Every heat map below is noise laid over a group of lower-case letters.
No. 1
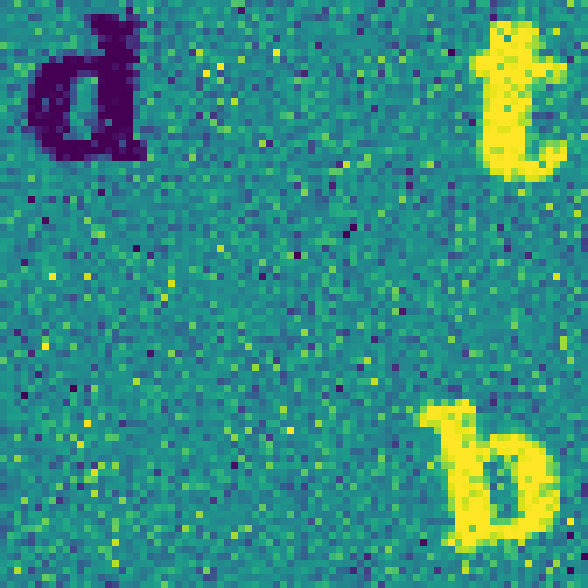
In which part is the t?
top right
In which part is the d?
top left
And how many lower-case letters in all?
3
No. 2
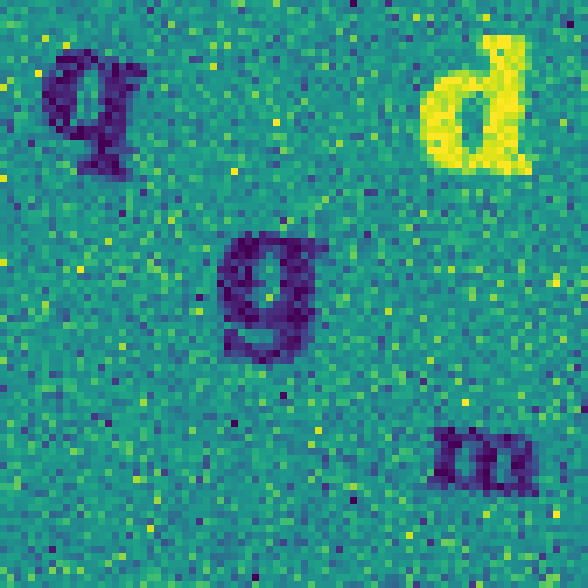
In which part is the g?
centre
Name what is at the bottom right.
m
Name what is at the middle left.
nothing
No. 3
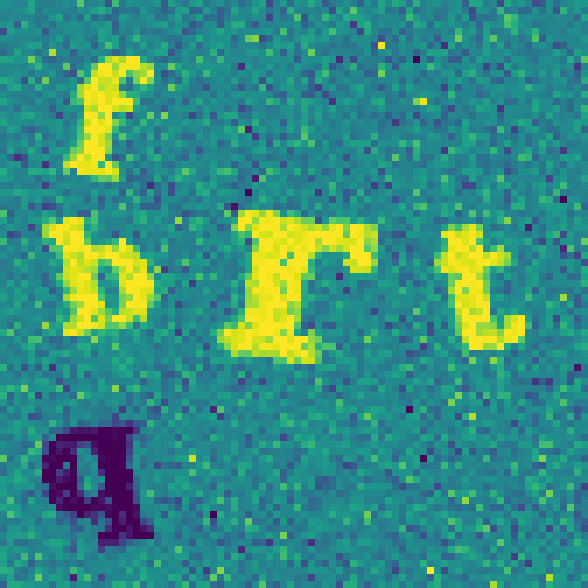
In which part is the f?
top left
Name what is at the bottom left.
q
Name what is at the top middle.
nothing
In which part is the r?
centre
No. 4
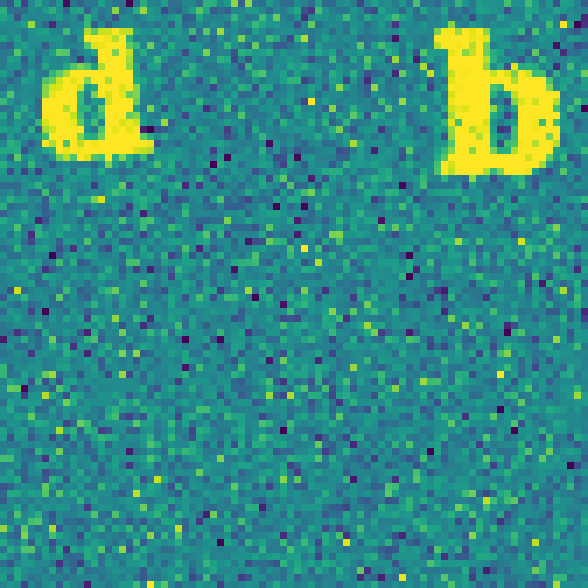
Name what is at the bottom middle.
nothing
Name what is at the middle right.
nothing
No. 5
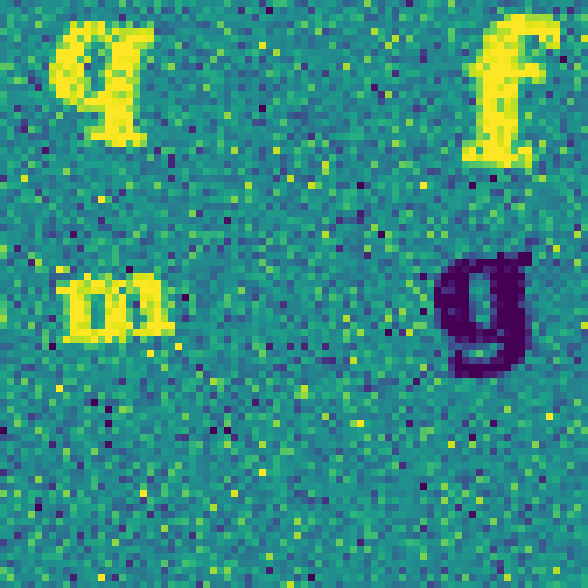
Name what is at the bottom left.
nothing
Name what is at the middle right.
g
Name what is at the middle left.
m
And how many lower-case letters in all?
4
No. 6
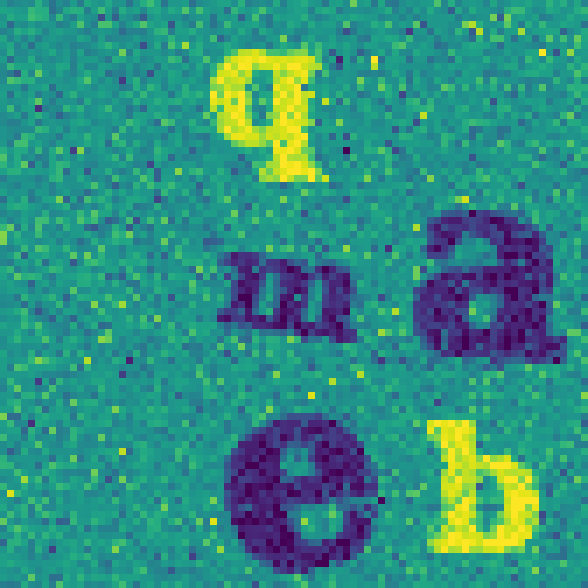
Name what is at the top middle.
q
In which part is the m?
centre
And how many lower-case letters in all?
5
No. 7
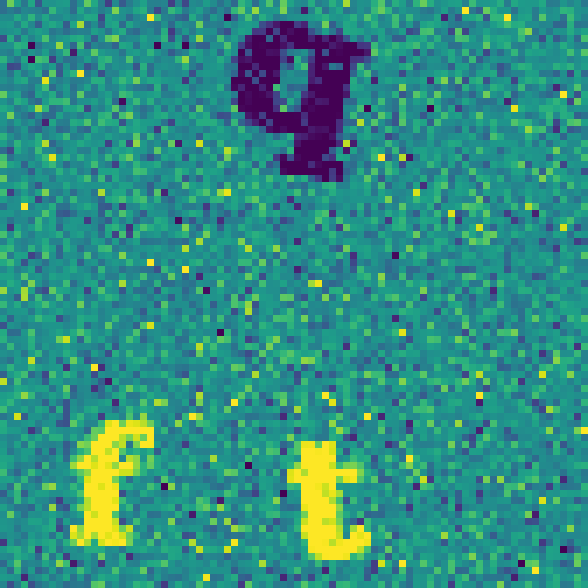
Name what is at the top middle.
q
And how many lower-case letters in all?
3
